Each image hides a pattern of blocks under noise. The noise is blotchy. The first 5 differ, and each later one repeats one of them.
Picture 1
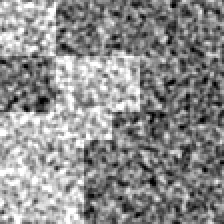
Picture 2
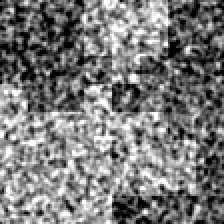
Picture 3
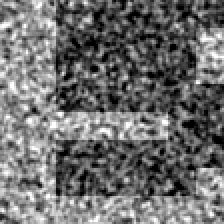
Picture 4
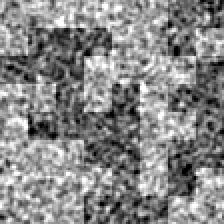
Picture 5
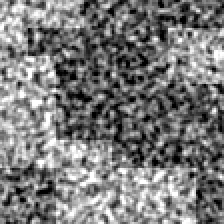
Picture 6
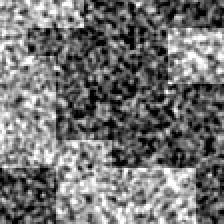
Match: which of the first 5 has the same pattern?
5
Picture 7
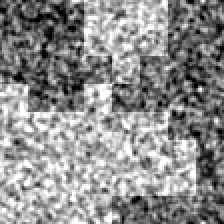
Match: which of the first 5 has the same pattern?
2
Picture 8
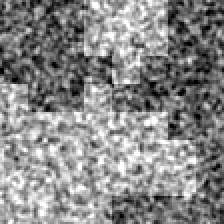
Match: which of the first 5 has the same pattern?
2
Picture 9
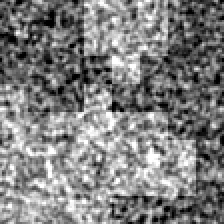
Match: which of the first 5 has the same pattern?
2
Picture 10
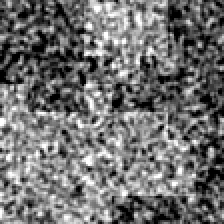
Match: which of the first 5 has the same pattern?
2
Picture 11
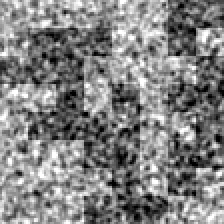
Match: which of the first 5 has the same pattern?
4
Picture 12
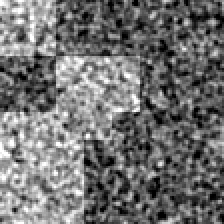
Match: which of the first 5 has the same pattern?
1
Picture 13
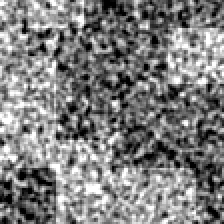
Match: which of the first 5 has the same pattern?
5
